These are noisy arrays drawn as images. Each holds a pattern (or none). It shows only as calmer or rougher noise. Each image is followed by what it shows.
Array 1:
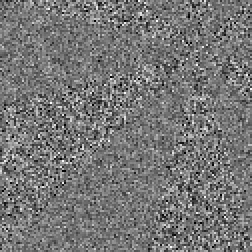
spokes from one point
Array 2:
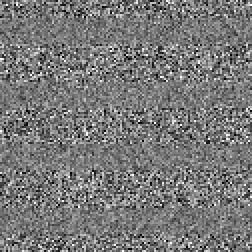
horizontal stripes
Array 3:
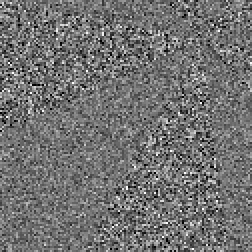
spokes from one point
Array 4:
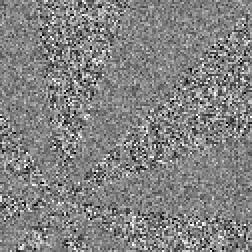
spokes from one point
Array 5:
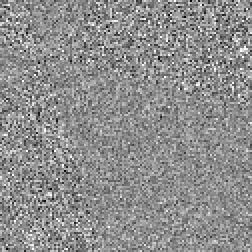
spokes from one point
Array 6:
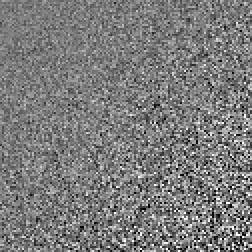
a smooth slope
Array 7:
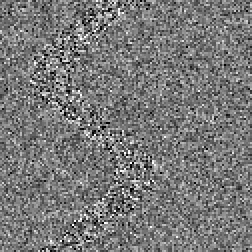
a wavy band
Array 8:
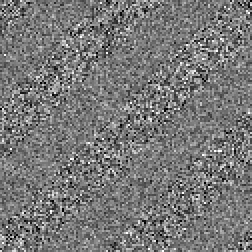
diagonal stripes
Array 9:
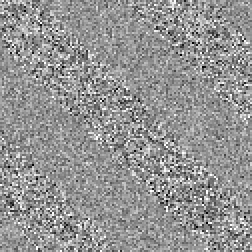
diagonal stripes
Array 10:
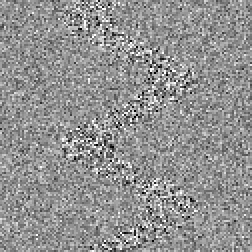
a wavy band
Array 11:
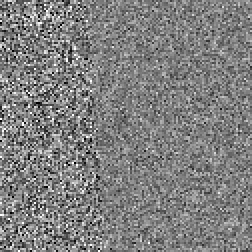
a sharp edge
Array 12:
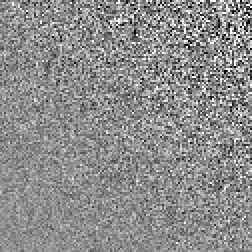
a smooth slope
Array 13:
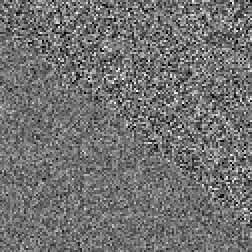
a sharp edge
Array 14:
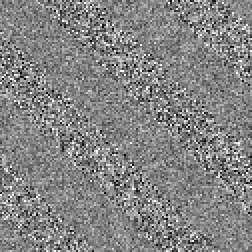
diagonal stripes
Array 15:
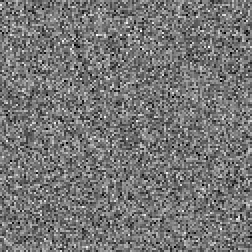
only noise
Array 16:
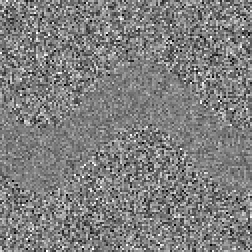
a wavy band
